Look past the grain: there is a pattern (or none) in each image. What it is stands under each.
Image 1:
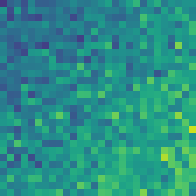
a smooth slope
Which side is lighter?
bottom right
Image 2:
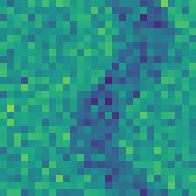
a wavy band
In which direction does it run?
top to bottom
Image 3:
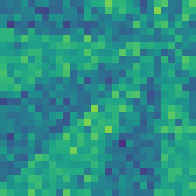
spokes from one point
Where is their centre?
top right
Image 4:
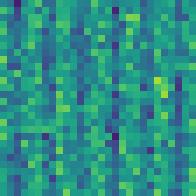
vertical stripes
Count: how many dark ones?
6
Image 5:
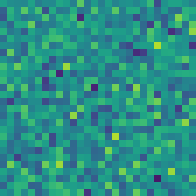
only noise
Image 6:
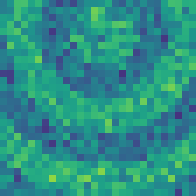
rings round one point
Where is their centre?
top middle
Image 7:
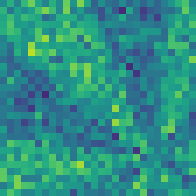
spokes from one point
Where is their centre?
bottom right
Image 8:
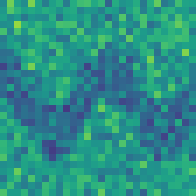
a wavy band
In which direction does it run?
left to right
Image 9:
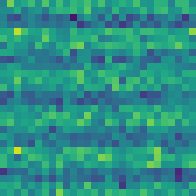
horizontal stripes
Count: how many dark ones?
5
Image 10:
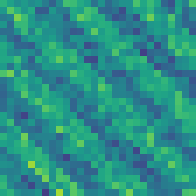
diagonal stripes
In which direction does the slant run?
top left to bottom right
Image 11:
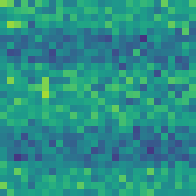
horizontal stripes
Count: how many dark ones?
2
